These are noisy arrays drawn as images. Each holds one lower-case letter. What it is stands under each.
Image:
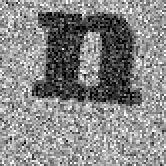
n
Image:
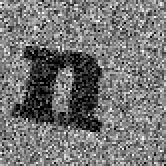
n
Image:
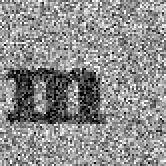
m
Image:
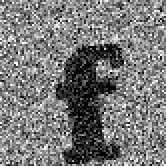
f
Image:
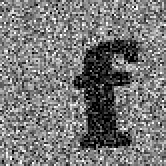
f
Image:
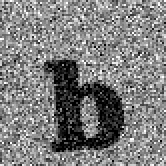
b
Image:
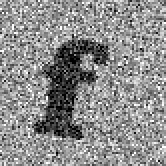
f
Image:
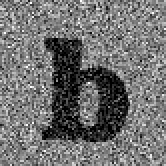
b
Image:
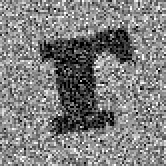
r
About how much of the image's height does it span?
two thirds
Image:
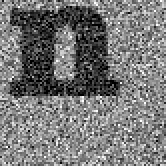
n
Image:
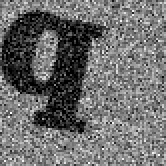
q
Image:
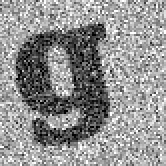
g
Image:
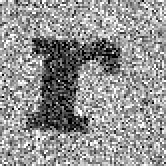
r
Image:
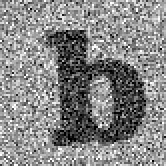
b
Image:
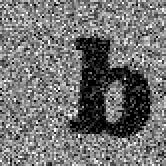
b
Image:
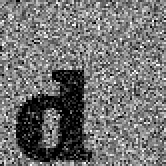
d
